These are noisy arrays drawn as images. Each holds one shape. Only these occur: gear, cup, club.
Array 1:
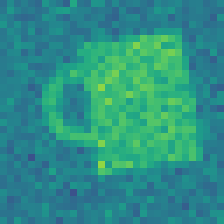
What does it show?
light cup
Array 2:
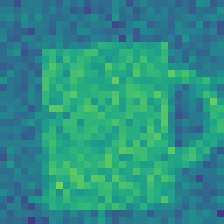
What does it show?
light cup
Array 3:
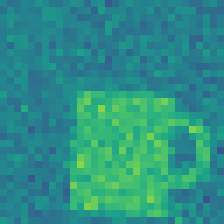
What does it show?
light cup
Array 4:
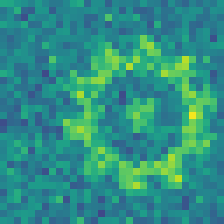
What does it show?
light gear
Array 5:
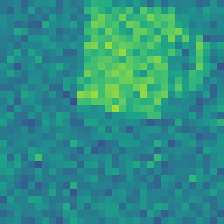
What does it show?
light cup
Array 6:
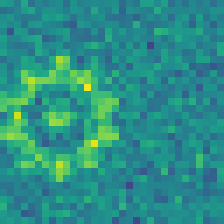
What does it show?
light gear
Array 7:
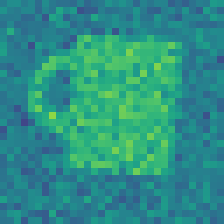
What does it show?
light cup
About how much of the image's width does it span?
two thirds
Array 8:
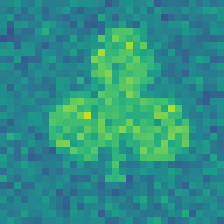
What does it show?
light club
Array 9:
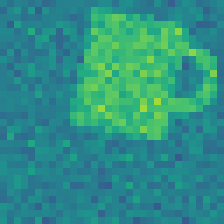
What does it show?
light cup
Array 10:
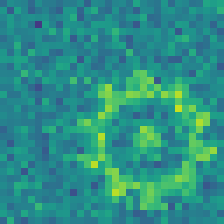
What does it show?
light gear
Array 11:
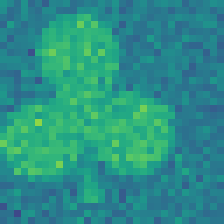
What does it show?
light club
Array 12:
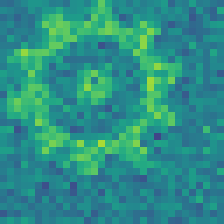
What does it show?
light gear
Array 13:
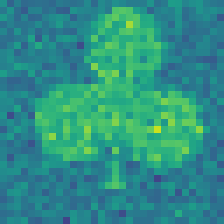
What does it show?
light club
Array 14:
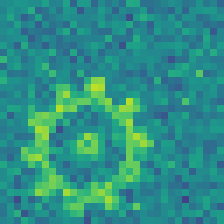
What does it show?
light gear
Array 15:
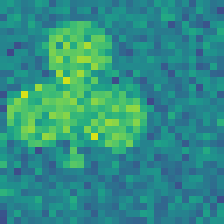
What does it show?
light club
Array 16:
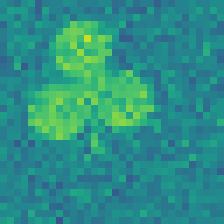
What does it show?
light club
